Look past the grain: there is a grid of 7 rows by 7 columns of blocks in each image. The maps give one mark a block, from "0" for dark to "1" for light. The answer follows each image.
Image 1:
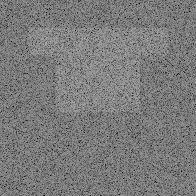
0 0 0 0 0 0 0
0 1 1 1 1 1 0
0 0 1 1 1 0 0
0 0 1 1 1 0 0
0 0 0 0 0 0 0
0 0 0 0 0 0 0
0 0 0 0 0 0 0
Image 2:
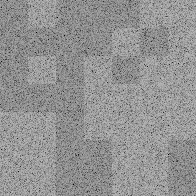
0 1 0 0 0 1 1
0 0 0 0 1 0 1
0 1 0 1 0 1 1
0 0 0 1 1 1 1
1 1 0 1 1 1 1
1 1 0 0 1 1 0
1 1 0 0 1 1 0
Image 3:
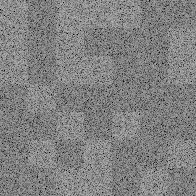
1 0 1 1 1 0 0
1 0 1 0 0 0 1
1 0 1 1 0 0 1
0 1 0 0 0 0 0
0 0 1 0 1 0 0
0 1 0 1 0 0 1
0 0 1 1 0 1 0
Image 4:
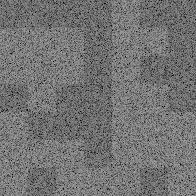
0 0 0 0 1 0 0
1 1 1 0 1 1 0
1 1 1 0 1 0 0
0 1 0 0 1 1 0
1 0 0 0 1 1 1
1 1 1 0 1 1 1
1 0 1 1 1 0 1
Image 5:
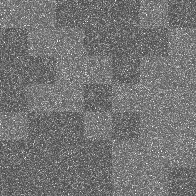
1 1 0 0 0 1 0
0 1 1 0 0 0 1
0 0 1 1 0 1 1
0 1 1 0 1 1 1
1 0 0 1 0 1 1
0 0 0 0 1 1 1
0 0 0 0 1 1 0
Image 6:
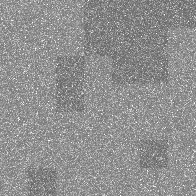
1 1 1 0 0 0 0
1 1 1 0 0 0 1
1 1 0 1 0 0 1
1 1 0 1 1 1 1
1 1 1 1 1 1 1
1 1 1 1 1 0 1
1 0 1 1 1 1 1
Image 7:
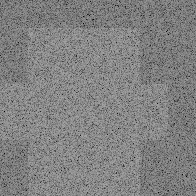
0 0 0 0 0 0 0
0 1 1 1 1 0 0
0 1 1 1 1 0 0
1 1 1 1 1 1 0
1 1 1 1 1 1 0
0 1 1 1 1 0 0
0 1 1 1 1 0 0
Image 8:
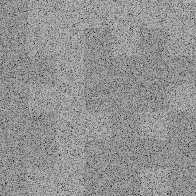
0 1 1 1 1 1 1
0 1 1 0 1 0 1
0 0 1 0 0 0 0
0 1 1 0 0 0 1
0 0 1 1 0 1 0
0 0 1 0 0 0 0
0 1 1 0 0 1 0
